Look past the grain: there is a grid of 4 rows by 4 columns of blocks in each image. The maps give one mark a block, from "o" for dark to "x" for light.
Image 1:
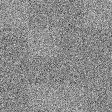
x o o x
o x o o
o o o o
o x x o
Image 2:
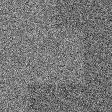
x x o o
x x x o
x x x o
x o o o
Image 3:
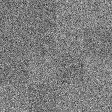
o o x x
o o x o
o x o x
x o x x
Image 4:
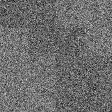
o o x x
x o o x
x x o o
x x o o
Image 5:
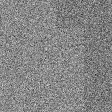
x x o o
x x x o
x x x o
x x x o
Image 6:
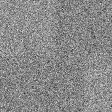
x x o o
x x o o
o o o x
o o o x
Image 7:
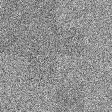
o o x x
o o o x
x o x x
x x o x
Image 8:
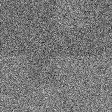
o o x o
o o o o
x o x x
x x x x
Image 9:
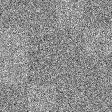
o o x o
x o o x
x o o o
o x o o
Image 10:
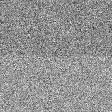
o o o o
o o o o
x x x x
x x x x
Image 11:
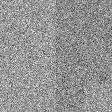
x x o o
x x o o
x x o o
x x o x
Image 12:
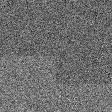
o o o o
o o o o
x x o o
x x x x
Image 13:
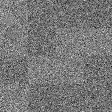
x o o o
x o x x
o x x o
x o o o
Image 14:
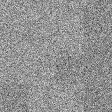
x x x o
x x x o
x x o o
o x x o
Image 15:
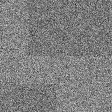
x o o o
x o o o
x x x x
o o x x
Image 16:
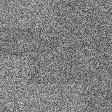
x x o o
o o o o
x o o o
x x x o
